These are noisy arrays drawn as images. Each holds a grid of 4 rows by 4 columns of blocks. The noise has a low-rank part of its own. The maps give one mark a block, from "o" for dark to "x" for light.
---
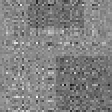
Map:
x o o x
x x x x
x x o o
x x o o
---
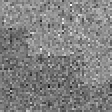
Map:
x x x x
o x x x
o o o x
o o o o
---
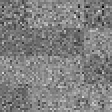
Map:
o x x o
o o o x
x x x o
o x x x
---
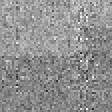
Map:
x x x x
x x x o
o o o o
o o o o
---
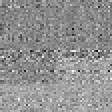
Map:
o o o o
o o o o
o o x x
x x x x
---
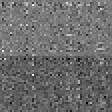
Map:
x x x x
x x x x
o o o o
o o o o
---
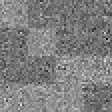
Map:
x o o o
o x o o
o o x x
x x x o
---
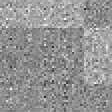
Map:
x x x o
o o o x
o o o x
o o o o
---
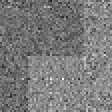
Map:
o o o x
o o o x
o x x x
o x x x
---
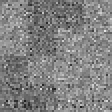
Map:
x o o x
x o x x
o x x x
o o x x
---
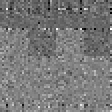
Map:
o o o o
x o x o
x x x x
x x x x
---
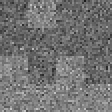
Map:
o x o o
o o o o
x o x o
x x x x
